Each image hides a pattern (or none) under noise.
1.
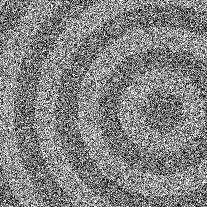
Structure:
rings round one point
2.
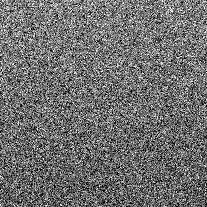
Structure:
a smooth slope
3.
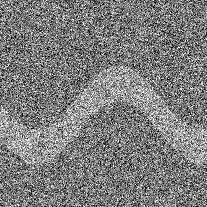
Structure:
a wavy band
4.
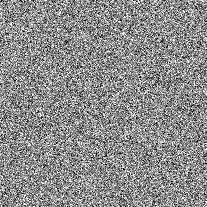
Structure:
only noise
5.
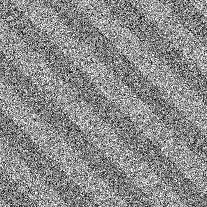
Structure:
diagonal stripes
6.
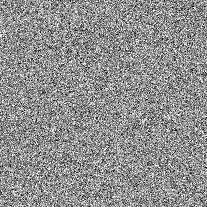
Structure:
only noise
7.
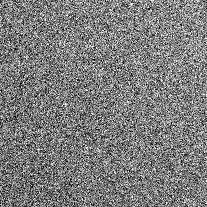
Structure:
a smooth slope
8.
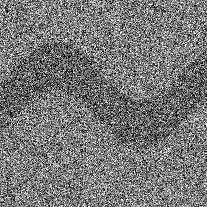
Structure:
a wavy band
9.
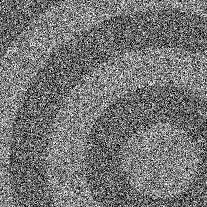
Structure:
rings round one point
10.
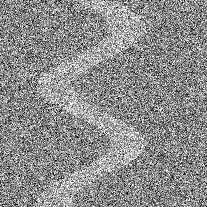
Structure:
a wavy band
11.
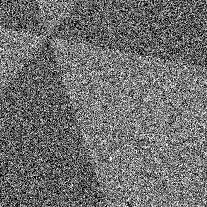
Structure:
spokes from one point
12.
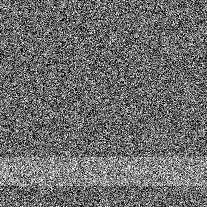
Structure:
one horizontal stripe
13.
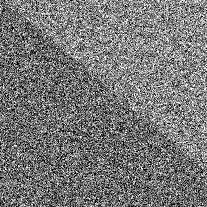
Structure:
a sharp edge
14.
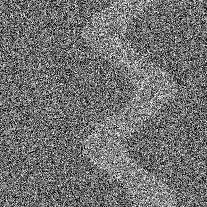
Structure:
a wavy band
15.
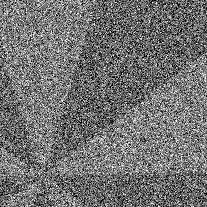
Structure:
spokes from one point
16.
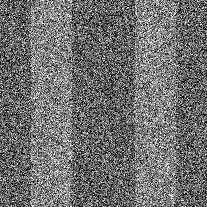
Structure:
vertical stripes
